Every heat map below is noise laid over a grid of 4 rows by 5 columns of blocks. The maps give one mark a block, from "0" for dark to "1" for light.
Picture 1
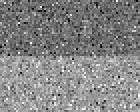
00000
00000
11111
11111
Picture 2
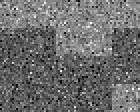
11111
00110
00000
00001
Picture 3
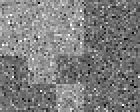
11100
11100
01000
00100
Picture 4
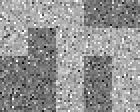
11100
10111
00101
00101
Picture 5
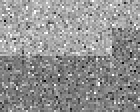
11111
11110
00000
00000
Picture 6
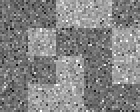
00110
01001
00101
01100
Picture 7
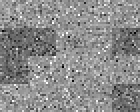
11111
00110
01111
11110
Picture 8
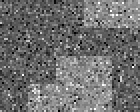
00011
00000
00110
01110
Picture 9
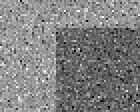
11111
11000
11000
11000
